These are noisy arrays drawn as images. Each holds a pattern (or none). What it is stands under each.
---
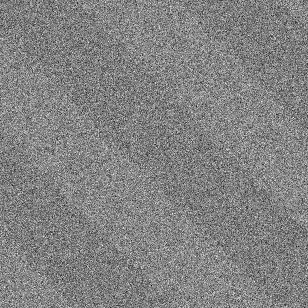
diagonal stripes
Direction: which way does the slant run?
top left to bottom right
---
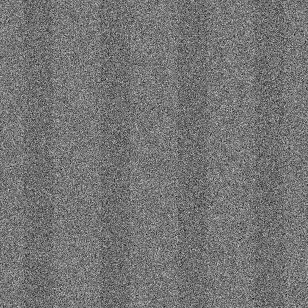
vertical stripes
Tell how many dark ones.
4
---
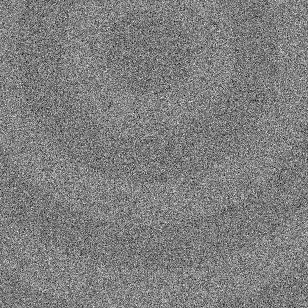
rings round one point
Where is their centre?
top middle
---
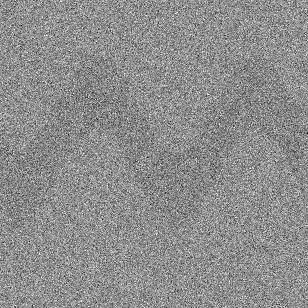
a wavy band
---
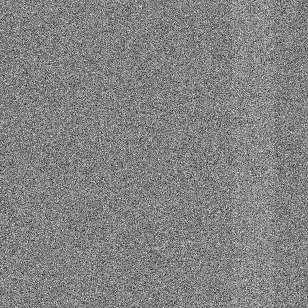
one vertical stripe
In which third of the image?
right
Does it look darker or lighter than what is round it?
lighter
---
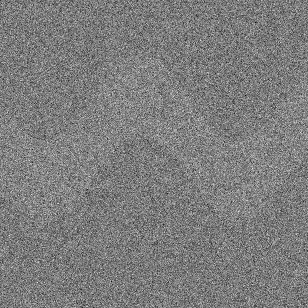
a wavy band
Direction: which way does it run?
left to right
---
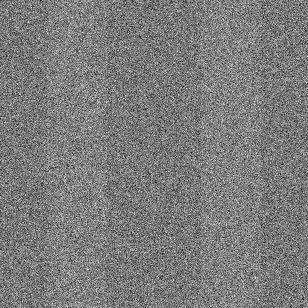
vertical stripes
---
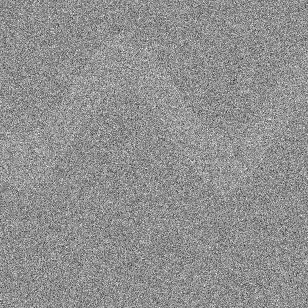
a wavy band
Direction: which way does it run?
left to right
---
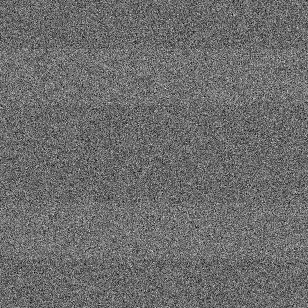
horizontal stripes
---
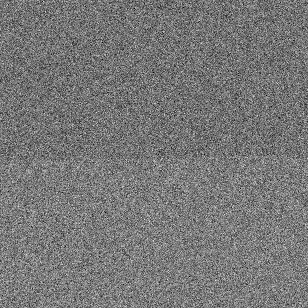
a sharp edge
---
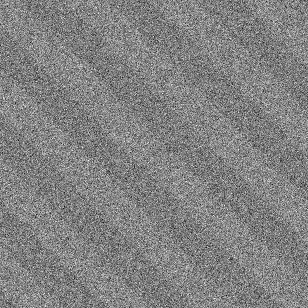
diagonal stripes
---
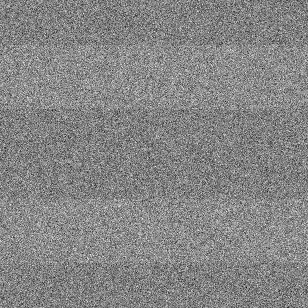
horizontal stripes
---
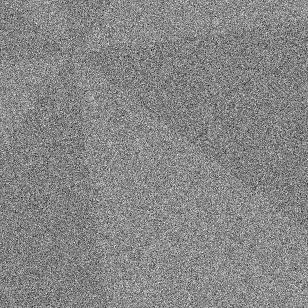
spokes from one point
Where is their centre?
top left
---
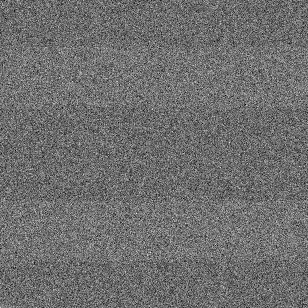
horizontal stripes
